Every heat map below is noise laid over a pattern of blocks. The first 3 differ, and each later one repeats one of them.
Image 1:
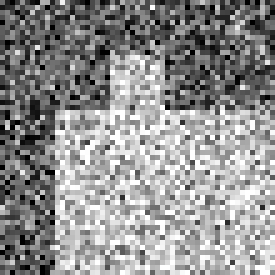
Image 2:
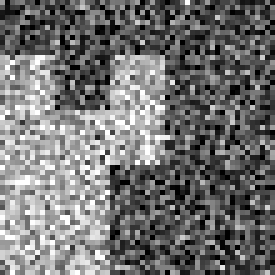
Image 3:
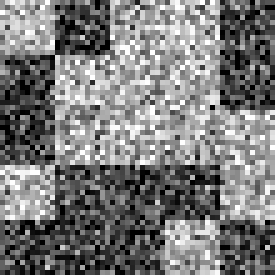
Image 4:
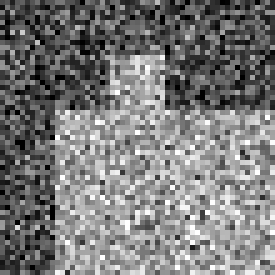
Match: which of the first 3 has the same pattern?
1
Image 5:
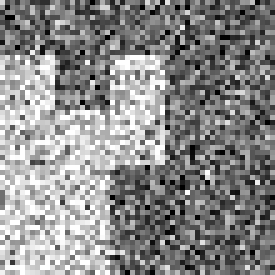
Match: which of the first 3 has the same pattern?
2
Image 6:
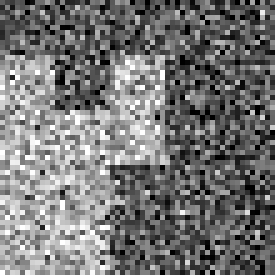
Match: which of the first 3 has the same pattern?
2
